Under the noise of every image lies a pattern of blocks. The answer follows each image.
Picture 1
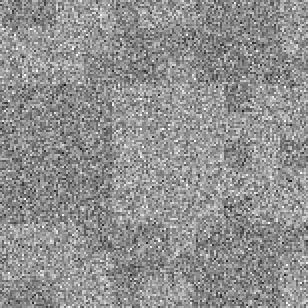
top and bottom mirror each other
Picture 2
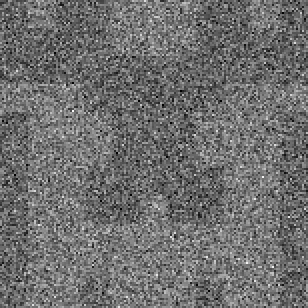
left and right mirror each other
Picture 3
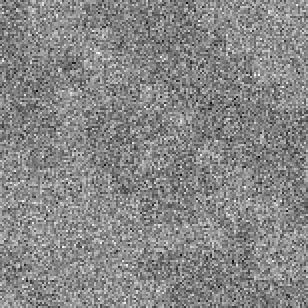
mirrored about the diagonal from the bottom left
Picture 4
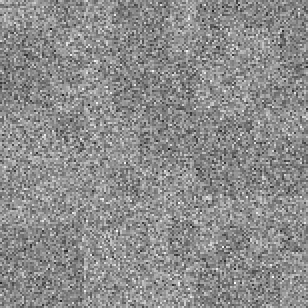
mirrored about the diagonal from the bottom left
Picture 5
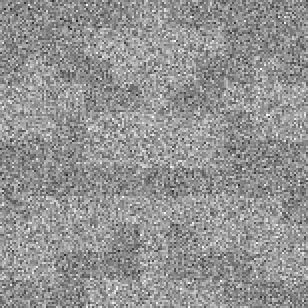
left and right mirror each other
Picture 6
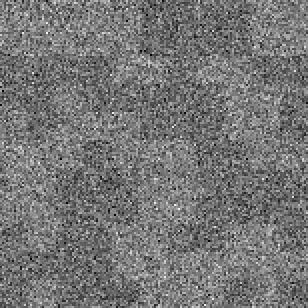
no symmetry
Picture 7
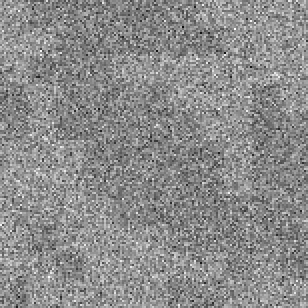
mirrored about the diagonal from the bottom left
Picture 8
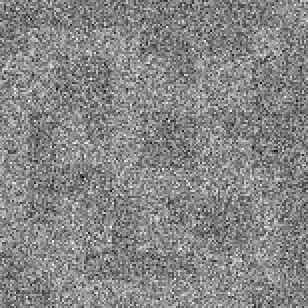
mirrored about the diagonal from the bottom left
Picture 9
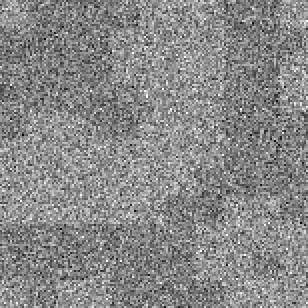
mirrored about the diagonal from the top left
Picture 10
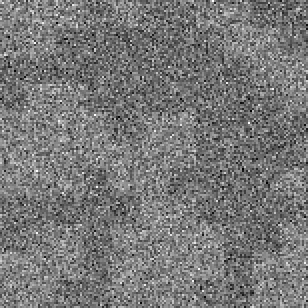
mirrored about the diagonal from the bottom left
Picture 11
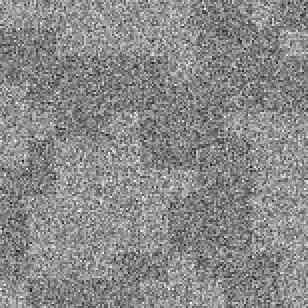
mirrored about the diagonal from the bottom left
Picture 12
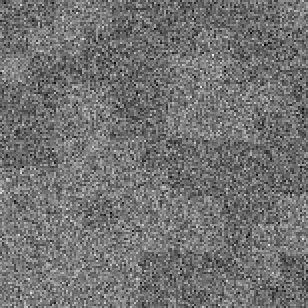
mirrored about the diagonal from the bottom left
